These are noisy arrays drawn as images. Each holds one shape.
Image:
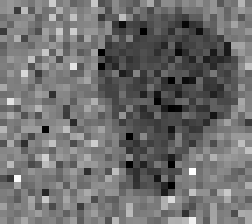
light bulb
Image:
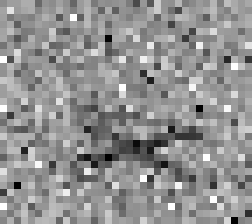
pair of scissors
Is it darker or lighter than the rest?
darker
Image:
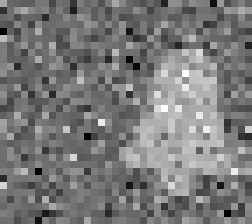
bell
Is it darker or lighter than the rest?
lighter
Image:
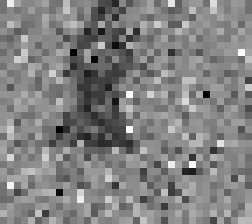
chess bishop
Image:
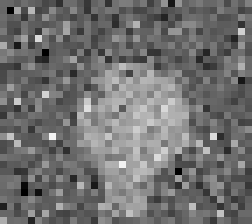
light bulb
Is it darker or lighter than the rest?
lighter
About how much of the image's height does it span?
two thirds
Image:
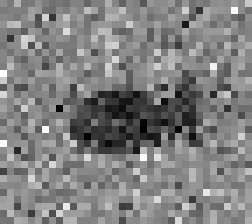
fish
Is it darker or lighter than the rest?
darker
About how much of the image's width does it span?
half
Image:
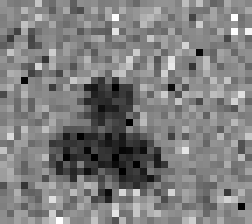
club
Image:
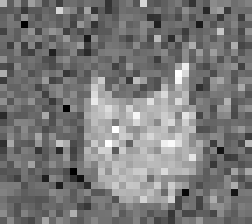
cat's head
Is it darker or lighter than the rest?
lighter
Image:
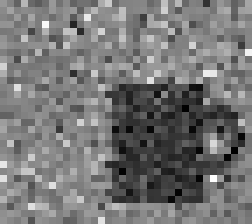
cup
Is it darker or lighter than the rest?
darker
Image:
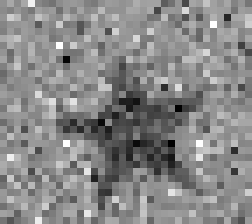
star
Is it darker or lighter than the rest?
darker
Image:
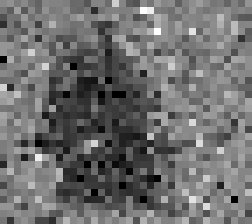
chess knight
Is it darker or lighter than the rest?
darker
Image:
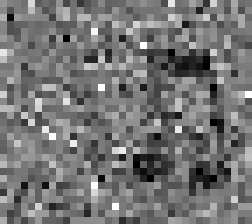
pair of musical notes
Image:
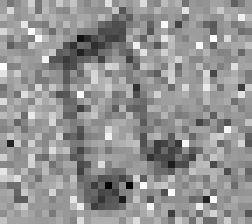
pair of musical notes
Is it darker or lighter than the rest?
darker
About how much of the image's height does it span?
nearly all
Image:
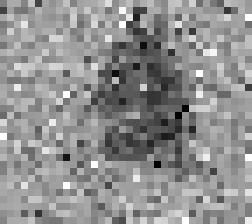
chess knight
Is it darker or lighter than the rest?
darker
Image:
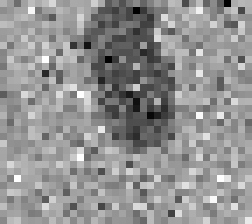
footprint
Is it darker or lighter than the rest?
darker
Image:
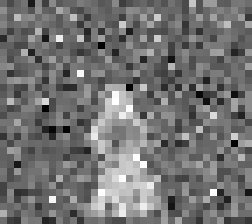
chess bishop
